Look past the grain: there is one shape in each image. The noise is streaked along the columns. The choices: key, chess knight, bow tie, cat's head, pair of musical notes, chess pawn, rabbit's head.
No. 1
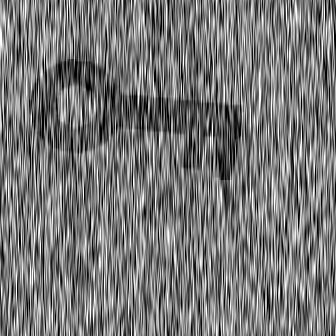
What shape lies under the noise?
key
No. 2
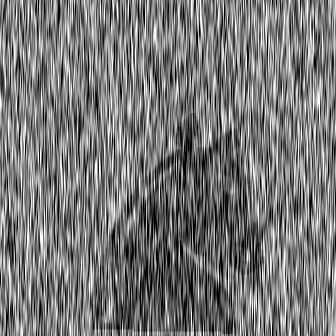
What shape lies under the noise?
chess knight
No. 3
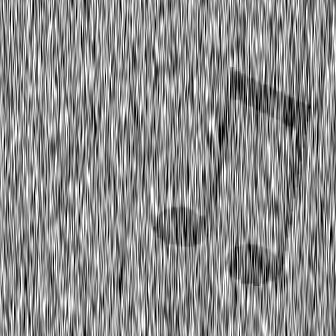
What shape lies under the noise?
pair of musical notes
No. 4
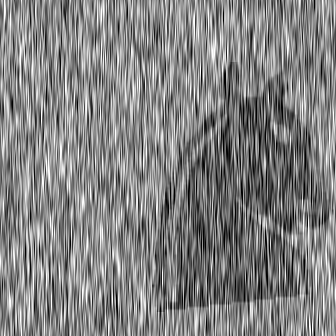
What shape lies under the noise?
chess knight
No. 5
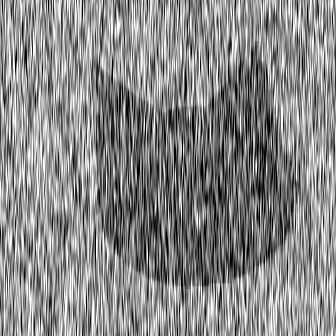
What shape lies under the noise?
cat's head
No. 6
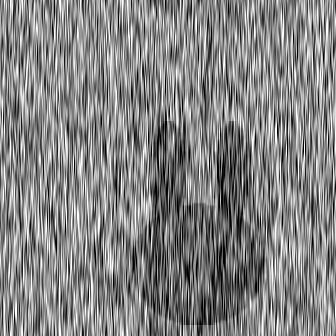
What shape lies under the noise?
rabbit's head
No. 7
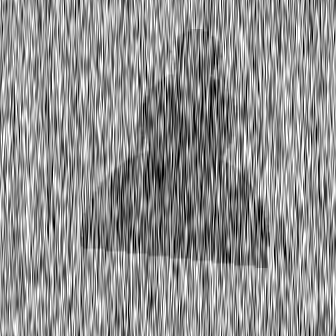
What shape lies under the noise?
chess pawn
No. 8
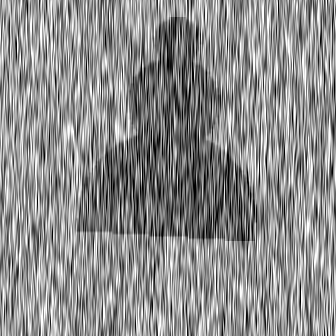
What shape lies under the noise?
chess pawn
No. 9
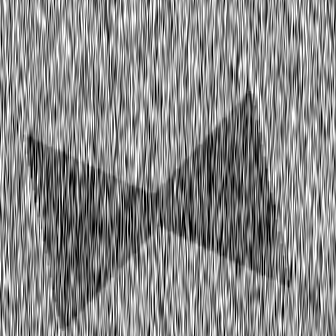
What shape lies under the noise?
bow tie
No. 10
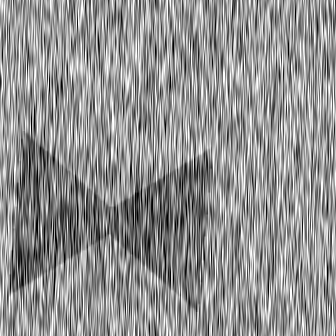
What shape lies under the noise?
bow tie
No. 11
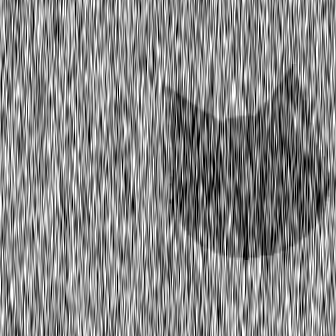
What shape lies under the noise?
cat's head
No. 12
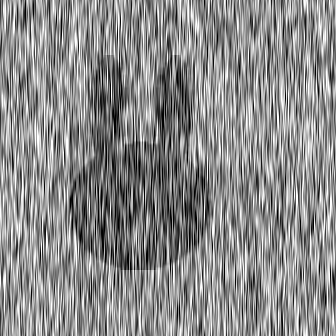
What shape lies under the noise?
rabbit's head
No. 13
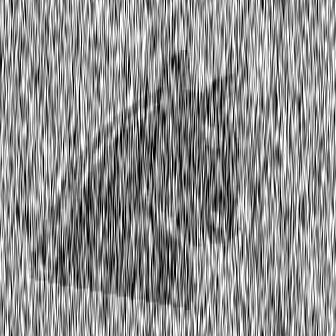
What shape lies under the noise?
chess knight
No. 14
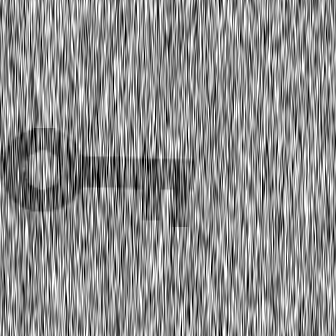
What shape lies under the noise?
key
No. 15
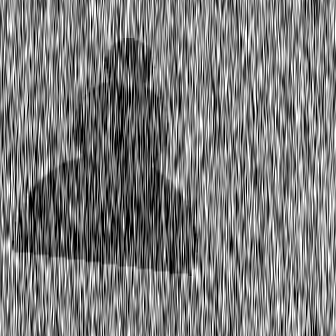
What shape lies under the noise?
chess pawn
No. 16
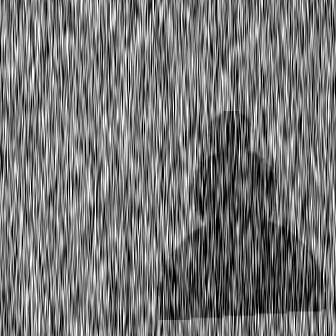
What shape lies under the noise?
chess pawn
